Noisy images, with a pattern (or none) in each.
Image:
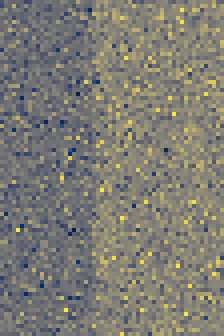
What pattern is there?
a sharp edge
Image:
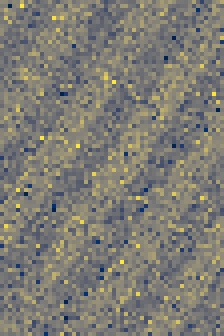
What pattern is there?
diagonal stripes
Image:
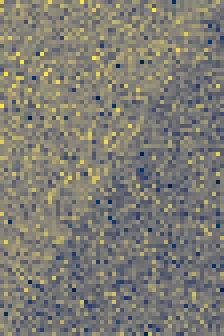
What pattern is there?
a sharp edge
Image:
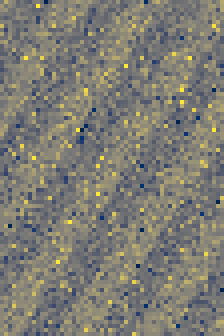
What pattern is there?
diagonal stripes
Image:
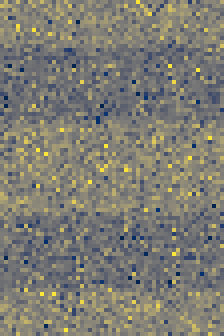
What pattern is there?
horizontal stripes
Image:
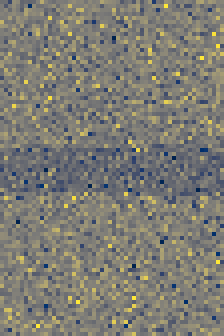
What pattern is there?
one horizontal stripe
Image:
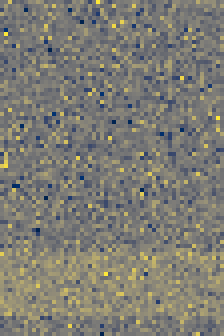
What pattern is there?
one horizontal stripe
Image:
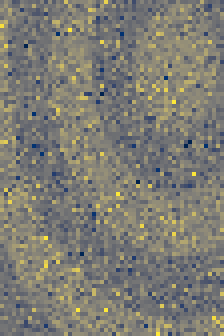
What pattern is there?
rings round one point
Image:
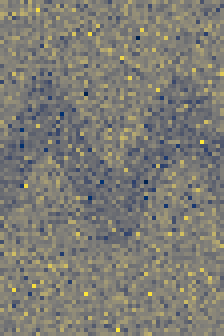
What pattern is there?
a wavy band
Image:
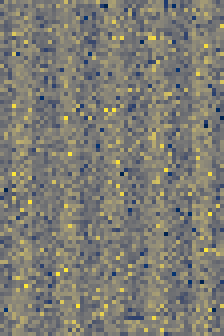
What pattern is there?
vertical stripes
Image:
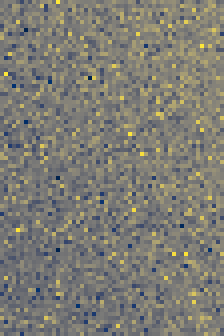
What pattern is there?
a smooth slope
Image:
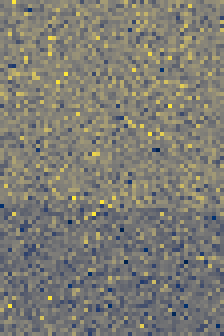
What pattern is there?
a sharp edge
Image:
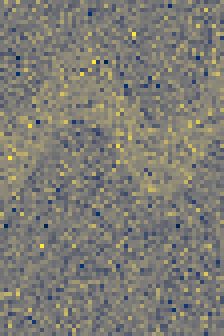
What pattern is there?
a wavy band
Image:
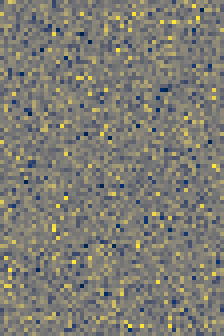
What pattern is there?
only noise
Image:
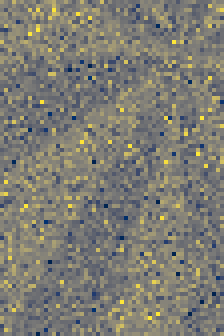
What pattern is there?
spokes from one point
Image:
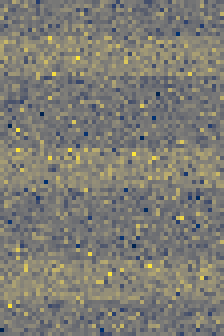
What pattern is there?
horizontal stripes
